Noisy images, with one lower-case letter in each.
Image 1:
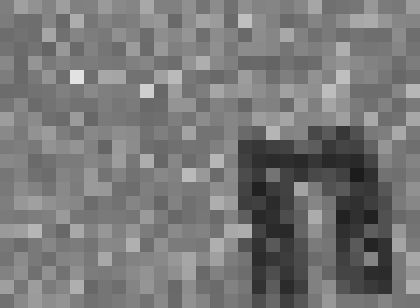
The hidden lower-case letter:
n
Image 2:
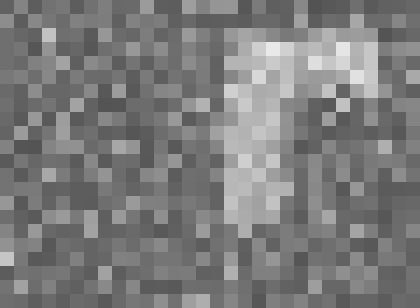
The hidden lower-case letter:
r
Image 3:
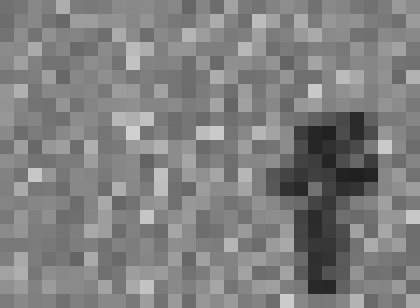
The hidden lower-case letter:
f
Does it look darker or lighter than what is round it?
darker
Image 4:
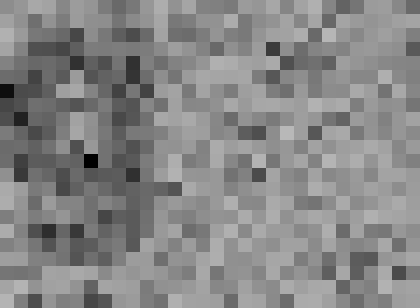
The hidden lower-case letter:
g
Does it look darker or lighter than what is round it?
darker
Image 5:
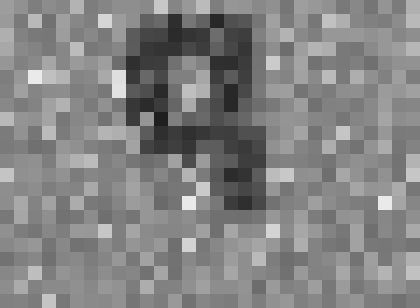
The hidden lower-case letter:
q
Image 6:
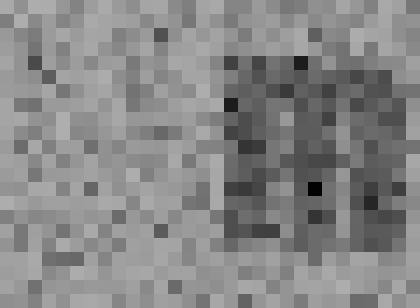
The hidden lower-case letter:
m
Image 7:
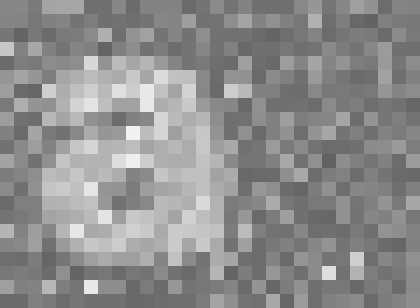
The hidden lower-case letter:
a
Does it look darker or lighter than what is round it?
lighter
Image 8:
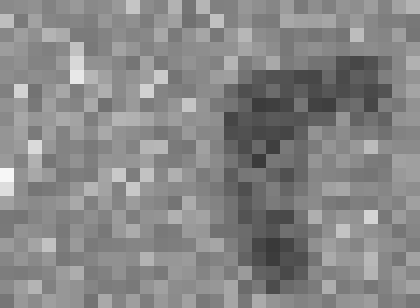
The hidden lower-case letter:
r
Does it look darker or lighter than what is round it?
darker
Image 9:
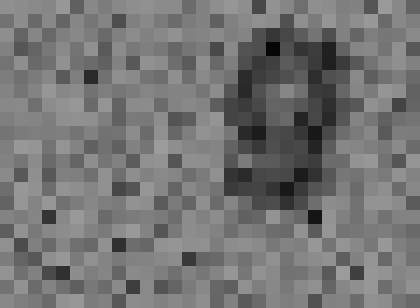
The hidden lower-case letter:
g
